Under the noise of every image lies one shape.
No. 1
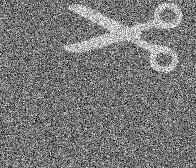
light pair of scissors
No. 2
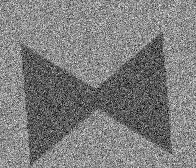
dark bow tie
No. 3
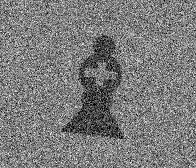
dark chess bishop
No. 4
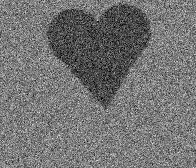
dark heart
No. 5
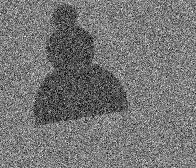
dark chess pawn
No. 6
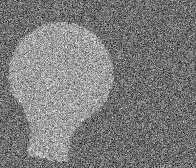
light light bulb
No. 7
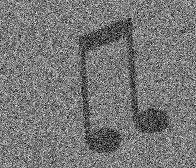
dark pair of musical notes
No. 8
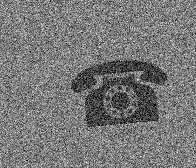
dark telephone
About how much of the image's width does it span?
half
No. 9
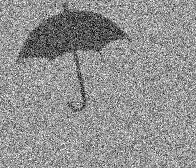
dark umbrella
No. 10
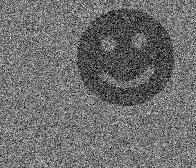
dark smiling face
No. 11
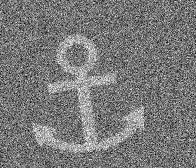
light anchor
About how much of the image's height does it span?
two thirds
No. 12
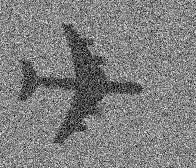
dark airplane
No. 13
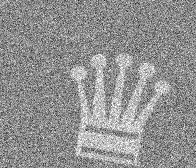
light chess queen
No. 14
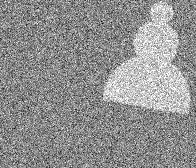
light chess pawn
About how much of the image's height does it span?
two thirds
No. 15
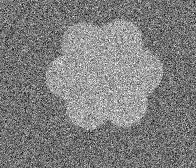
light flower
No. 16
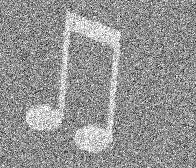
light pair of musical notes
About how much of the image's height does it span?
nearly all
